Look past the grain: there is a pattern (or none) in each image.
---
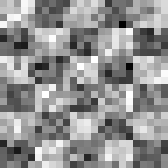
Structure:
a checkerboard
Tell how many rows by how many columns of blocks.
6 by 5
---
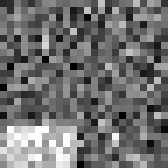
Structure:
one block
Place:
bottom left
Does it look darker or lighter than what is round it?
lighter
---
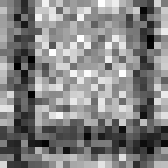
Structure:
bands of rows crossing bands of columns
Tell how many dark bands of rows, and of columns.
1 and 2
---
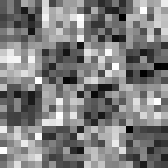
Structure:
a checkerboard
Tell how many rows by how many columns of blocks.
4 by 4
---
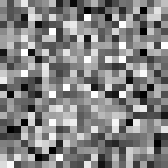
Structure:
only noise
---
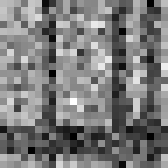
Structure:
bands of rows crossing bands of columns
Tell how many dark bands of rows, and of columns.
1 and 3
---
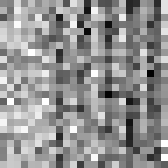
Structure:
bands of columns
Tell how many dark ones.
5
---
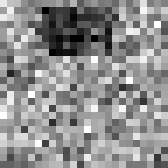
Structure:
one block
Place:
top middle
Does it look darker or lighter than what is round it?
darker
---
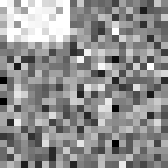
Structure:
one block
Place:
top left
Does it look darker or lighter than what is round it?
lighter
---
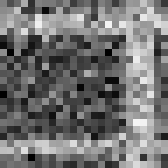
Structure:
bands of rows crossing bands of columns
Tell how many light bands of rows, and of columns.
2 and 1
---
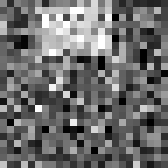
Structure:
one block
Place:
top middle
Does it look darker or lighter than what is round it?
lighter
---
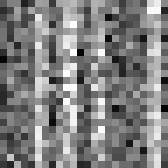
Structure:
bands of columns
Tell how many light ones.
4
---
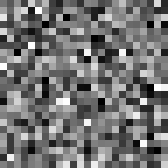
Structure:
only noise
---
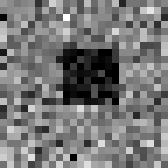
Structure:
one block
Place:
centre
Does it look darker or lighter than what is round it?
darker
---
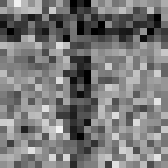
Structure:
bands of rows crossing bands of columns
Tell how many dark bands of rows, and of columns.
1 and 1
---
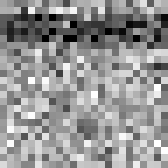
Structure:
one band of rows
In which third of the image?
top
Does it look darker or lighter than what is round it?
darker
